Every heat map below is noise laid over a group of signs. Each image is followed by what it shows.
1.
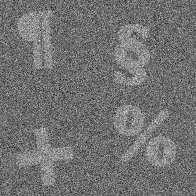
top left: pilcrow; top right: section sign; bottom left: plus sign; bottom right: percent sign
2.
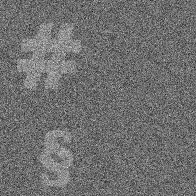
top left: hash sign; bottom left: section sign
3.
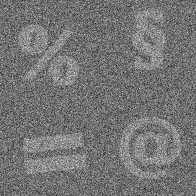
top left: percent sign; top right: section sign; bottom left: equals sign; bottom right: at sign
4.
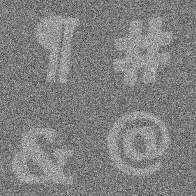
top left: pilcrow; top right: hash sign; bottom left: ampersand; bottom right: at sign
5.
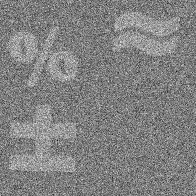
top left: percent sign; top right: approximately sign; bottom left: plus-minus sign
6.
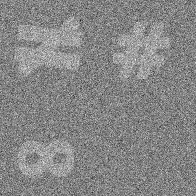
top left: not-equal sign; top right: hash sign; bottom left: infinity sign
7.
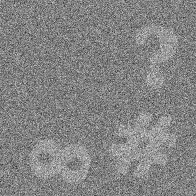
top right: question mark; bottom left: infinity sign; bottom right: hash sign
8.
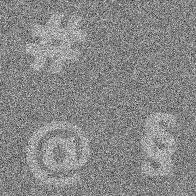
top left: hash sign; bottom left: at sign; bottom right: section sign
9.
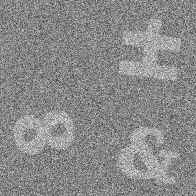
top right: plus-minus sign; bottom left: infinity sign; bottom right: ampersand
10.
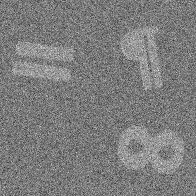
top left: equals sign; top right: pilcrow; bottom right: infinity sign
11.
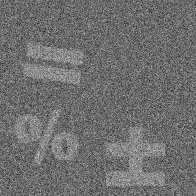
top left: equals sign; bottom left: percent sign; bottom right: plus-minus sign
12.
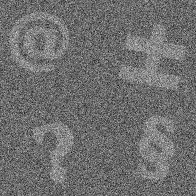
top left: at sign; top right: plus-minus sign; bottom left: question mark; bottom right: section sign
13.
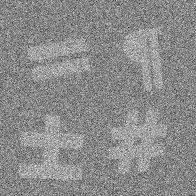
top left: equals sign; top right: pilcrow; bottom left: plus-minus sign; bottom right: hash sign
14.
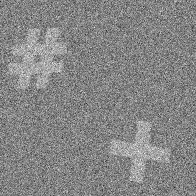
top left: hash sign; bottom right: plus sign
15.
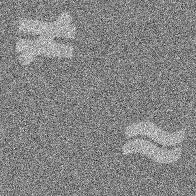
top left: not-equal sign; bottom right: approximately sign
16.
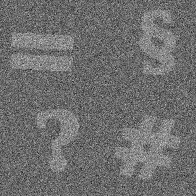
top left: equals sign; top right: section sign; bottom left: question mark; bottom right: hash sign
